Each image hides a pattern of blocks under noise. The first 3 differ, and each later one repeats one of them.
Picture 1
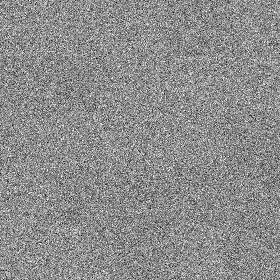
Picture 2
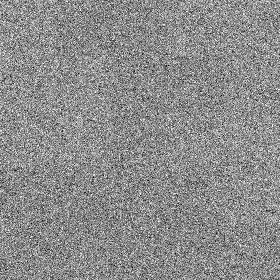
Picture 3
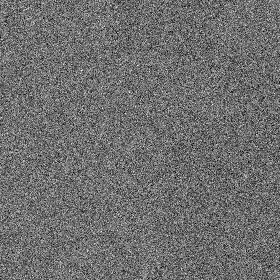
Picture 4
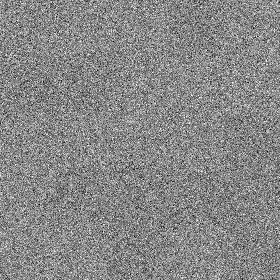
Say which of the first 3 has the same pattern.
1
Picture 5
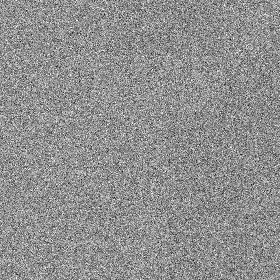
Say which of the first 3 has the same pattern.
3
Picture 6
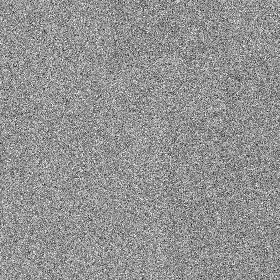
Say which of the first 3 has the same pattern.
3
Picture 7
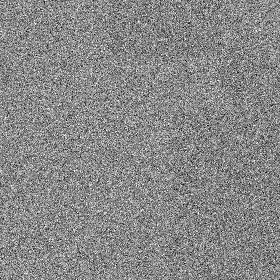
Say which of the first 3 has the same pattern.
3
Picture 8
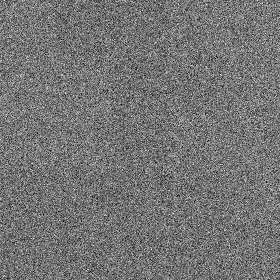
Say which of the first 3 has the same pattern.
2
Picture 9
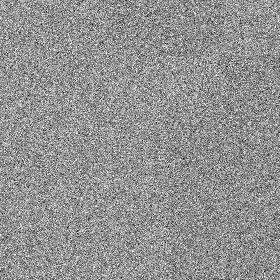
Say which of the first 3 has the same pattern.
3
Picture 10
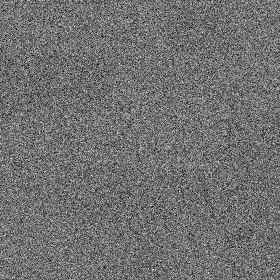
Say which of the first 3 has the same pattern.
1
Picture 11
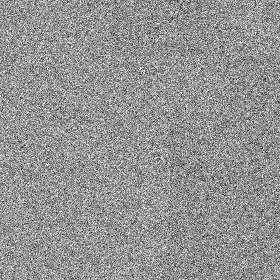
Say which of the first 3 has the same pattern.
3
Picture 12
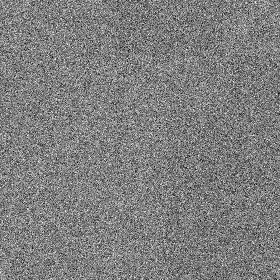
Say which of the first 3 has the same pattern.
3
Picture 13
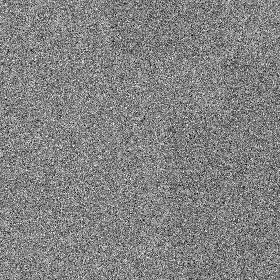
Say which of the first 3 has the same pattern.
3
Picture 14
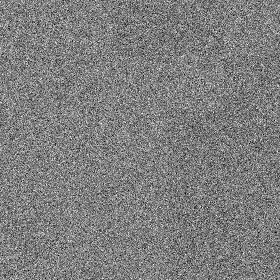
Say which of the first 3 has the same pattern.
3
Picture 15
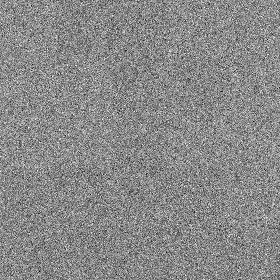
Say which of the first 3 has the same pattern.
2
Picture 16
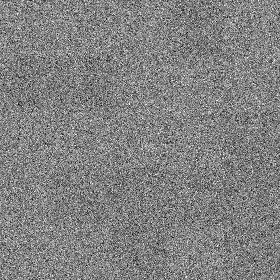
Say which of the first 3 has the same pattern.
1
